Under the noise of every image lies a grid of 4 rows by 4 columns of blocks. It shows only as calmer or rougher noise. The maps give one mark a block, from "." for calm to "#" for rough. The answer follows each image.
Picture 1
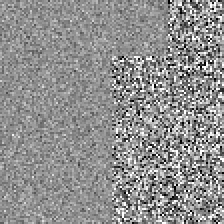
...#
..##
..##
..##
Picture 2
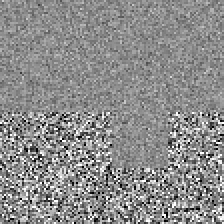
....
....
##.#
####
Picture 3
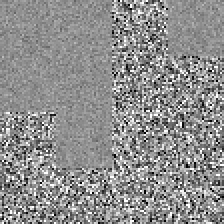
..#.
..##
#.##
####
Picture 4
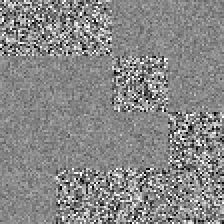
##..
..#.
...#
.###
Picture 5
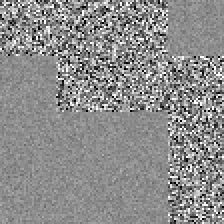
###.
.###
...#
...#
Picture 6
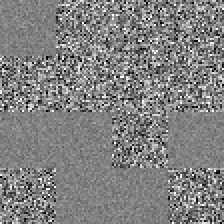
.###
####
..#.
#..#
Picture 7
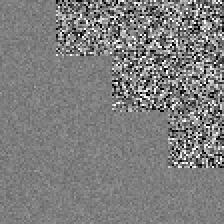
.###
..##
...#
....
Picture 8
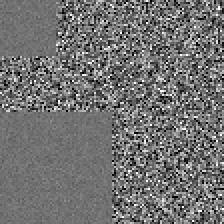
.###
####
..##
..##
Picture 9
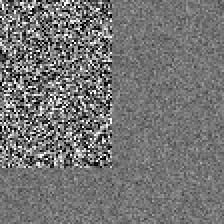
##..
##..
##..
....
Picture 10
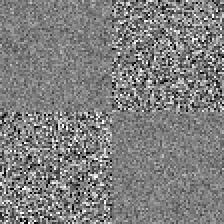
..##
..##
##..
##..
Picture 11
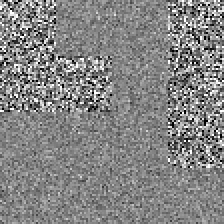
#..#
##.#
...#
....
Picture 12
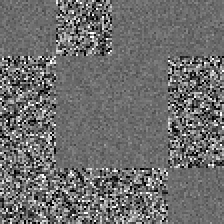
.#..
#..#
#..#
###.
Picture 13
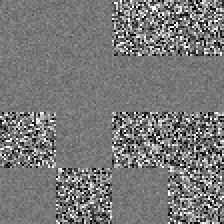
..##
....
#.##
.#.#
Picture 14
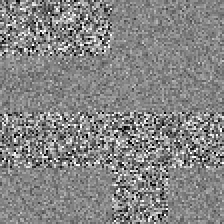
##..
....
####
..#.
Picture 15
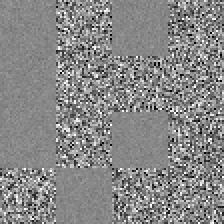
.#.#
.###
.#.#
#.##
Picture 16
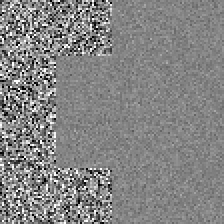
##..
#...
#...
##..
